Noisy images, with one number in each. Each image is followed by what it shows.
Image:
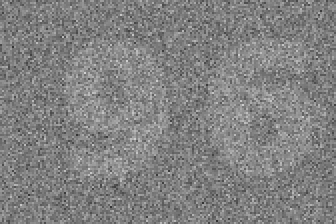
96
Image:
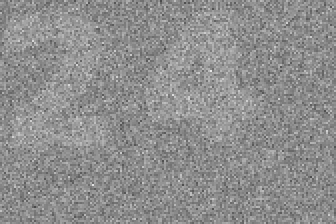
24
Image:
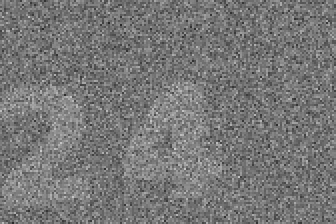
24
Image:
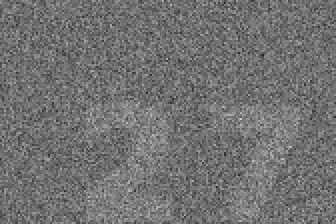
27
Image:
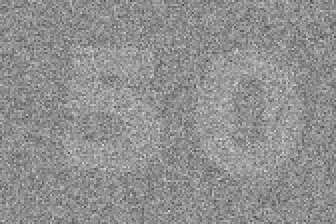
50
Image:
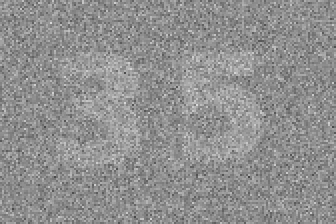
35
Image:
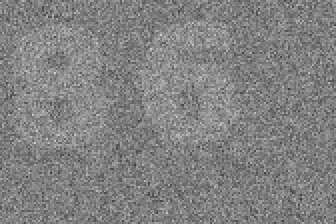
86
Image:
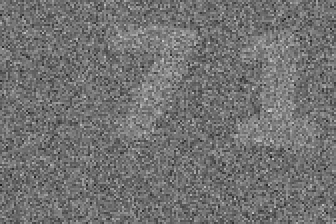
71
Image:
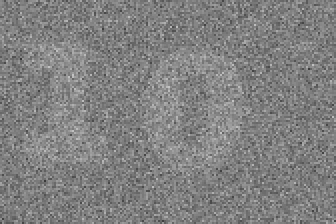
10
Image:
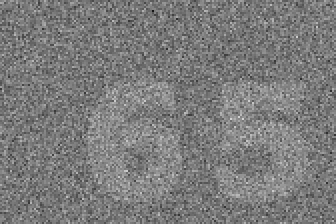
65
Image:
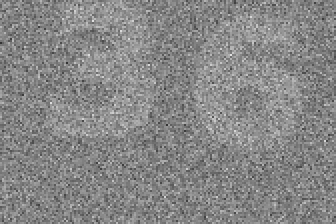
36
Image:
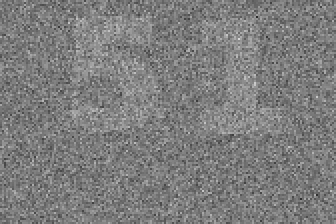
51
